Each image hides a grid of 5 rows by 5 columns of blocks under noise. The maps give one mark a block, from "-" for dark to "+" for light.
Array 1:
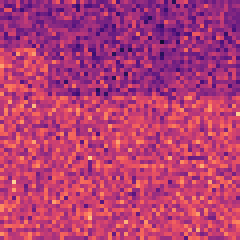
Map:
- - - - -
+ - - - -
+ + + + +
+ + + + +
+ + + + +
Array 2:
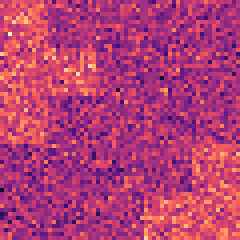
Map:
+ - - - -
+ + - - -
+ - - - -
- - - - +
- - - + +
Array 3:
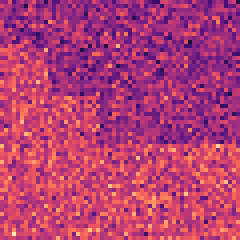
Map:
- - - - -
+ - - - -
+ + - - -
+ + + + +
+ + + + +
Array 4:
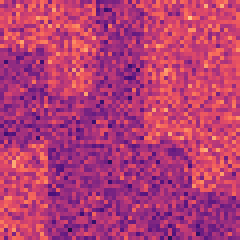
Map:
+ + - + +
- + - + +
- - - + +
+ - - - +
+ - - - -
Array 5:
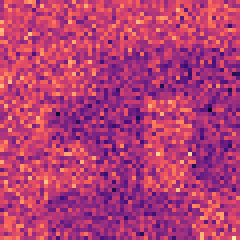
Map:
+ + + + +
+ + - - -
+ - - + -
+ + - + -
+ - - - +
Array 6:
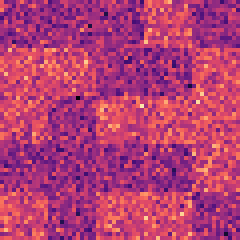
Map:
- - - + -
+ + - - +
+ - + + +
- - - - +
+ - + + -
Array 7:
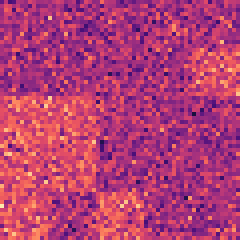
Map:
- - - - -
- - - - +
+ + - - -
+ + - - -
+ - + - -
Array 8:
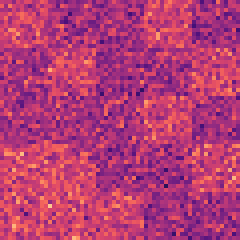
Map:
+ - - + -
- + - - +
- - - + -
+ + - - +
+ + + - -
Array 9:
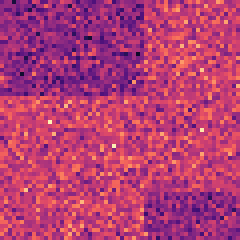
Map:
- - - + +
- - - + +
+ + + + +
+ + + + +
+ + + - -
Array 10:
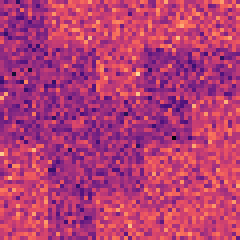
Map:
- + + + +
- - + - -
- - - - +
+ - - + +
+ - + + +
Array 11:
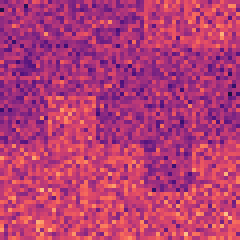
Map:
- - - + +
- - - - -
- + - - -
+ + + - +
+ + + + +
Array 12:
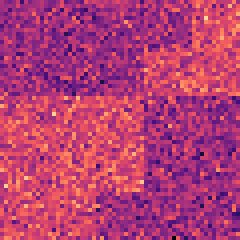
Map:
- - - - +
- - - + +
+ + + - -
+ + + - -
+ + - - -
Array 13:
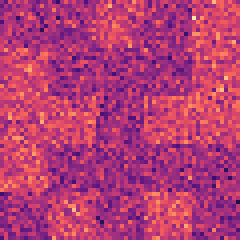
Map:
- - + - +
+ - - - +
+ + - + +
+ - - - -
- + - + -
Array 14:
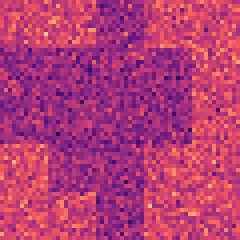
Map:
+ + - + +
- - - - +
- - - - +
+ - - + +
+ + - + +
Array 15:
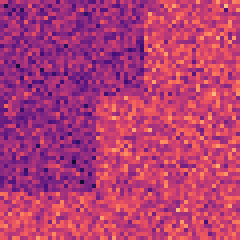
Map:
- - - + +
- - - + +
- - + + +
- - + + +
+ + + + +
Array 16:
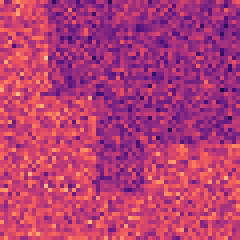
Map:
+ - - - -
+ - - - -
+ + - - -
+ + - + +
+ + + + +
